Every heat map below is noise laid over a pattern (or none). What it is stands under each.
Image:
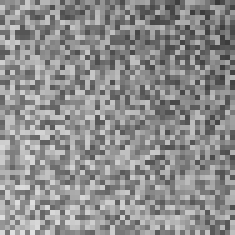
a smooth slope
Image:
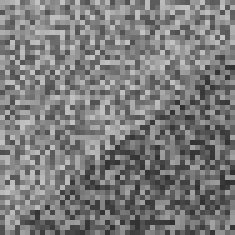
a sharp edge
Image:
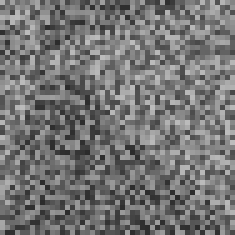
spokes from one point
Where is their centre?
top left
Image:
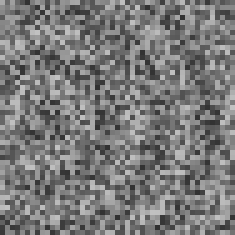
rings round one point
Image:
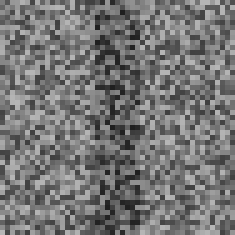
one vertical stripe
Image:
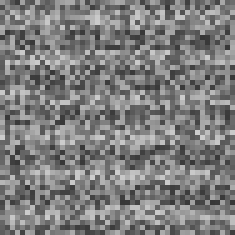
horizontal stripes
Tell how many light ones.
6
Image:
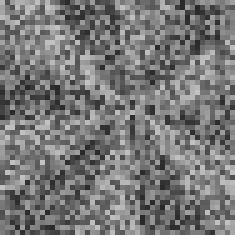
spokes from one point
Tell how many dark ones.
6
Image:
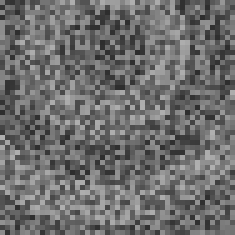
rings round one point
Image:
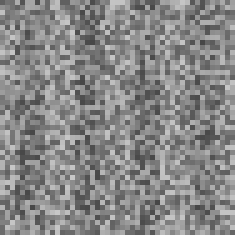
vertical stripes
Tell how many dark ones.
4
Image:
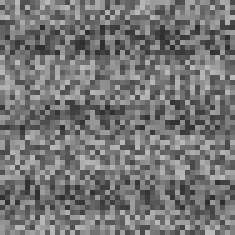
horizontal stripes
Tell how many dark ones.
3
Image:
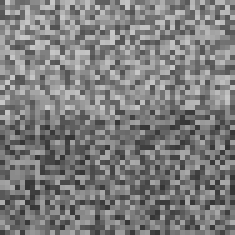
a sharp edge
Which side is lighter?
top
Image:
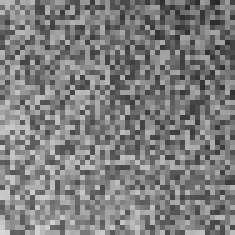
a smooth slope
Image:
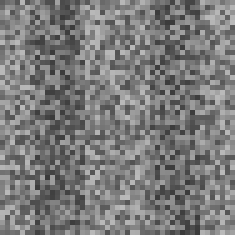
vertical stripes
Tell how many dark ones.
2
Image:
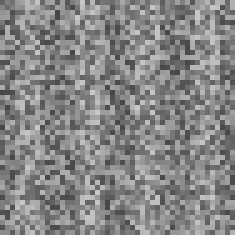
vertical stripes
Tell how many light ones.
4
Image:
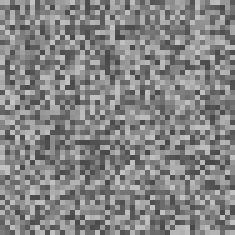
only noise
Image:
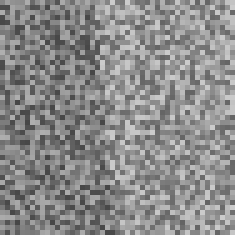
a sharp edge
